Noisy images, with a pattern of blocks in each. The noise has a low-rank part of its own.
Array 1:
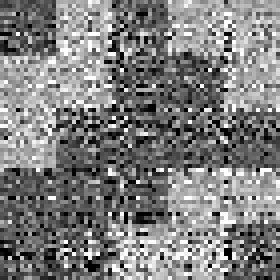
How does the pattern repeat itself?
mirrored about the diagonal from the bottom left
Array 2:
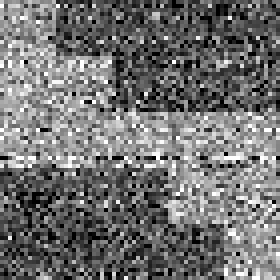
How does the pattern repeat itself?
the same after a half turn
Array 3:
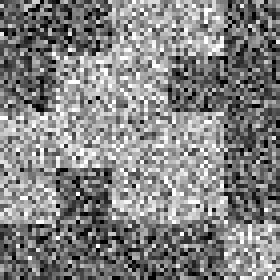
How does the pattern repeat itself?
mirrored about the diagonal from the top left
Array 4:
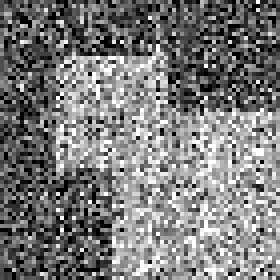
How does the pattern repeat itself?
mirrored about the diagonal from the top left
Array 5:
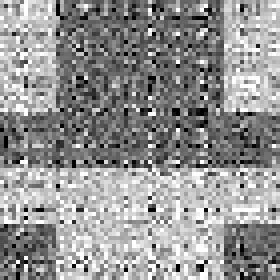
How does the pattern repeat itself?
left and right mirror each other
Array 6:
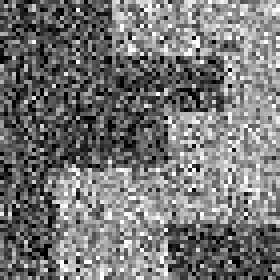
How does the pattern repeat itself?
no symmetry
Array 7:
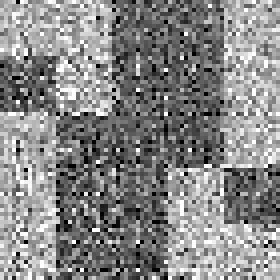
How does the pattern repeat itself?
the same after a half turn
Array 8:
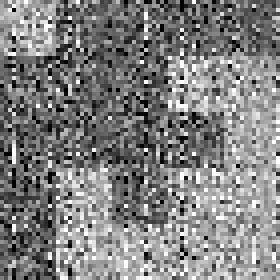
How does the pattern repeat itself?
mirrored about the diagonal from the top left
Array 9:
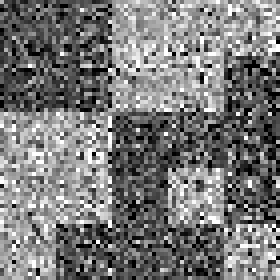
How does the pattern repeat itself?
mirrored about the diagonal from the top left
